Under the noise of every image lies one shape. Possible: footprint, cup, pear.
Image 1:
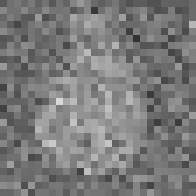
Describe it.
light pear
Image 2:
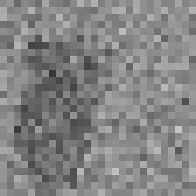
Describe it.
dark footprint
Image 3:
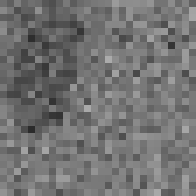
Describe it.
dark footprint
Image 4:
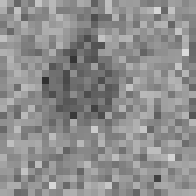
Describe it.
dark pear
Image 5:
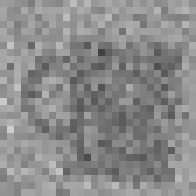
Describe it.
dark cup
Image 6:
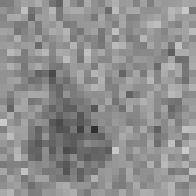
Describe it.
dark pear
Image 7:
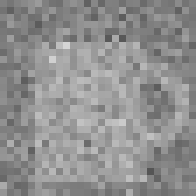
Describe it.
light cup
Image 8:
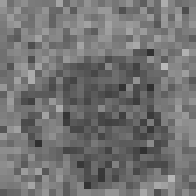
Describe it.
dark cup
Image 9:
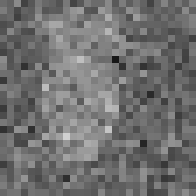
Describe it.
light footprint
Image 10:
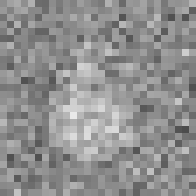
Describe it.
light pear
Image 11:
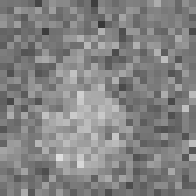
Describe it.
light pear
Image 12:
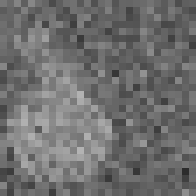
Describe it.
light pear
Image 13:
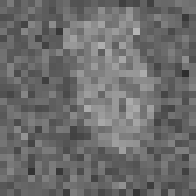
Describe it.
light footprint
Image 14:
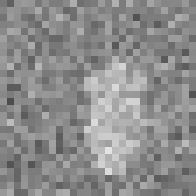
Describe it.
light footprint
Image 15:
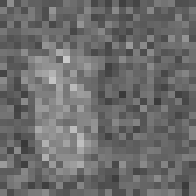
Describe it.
light footprint
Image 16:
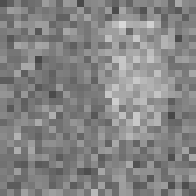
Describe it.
light footprint
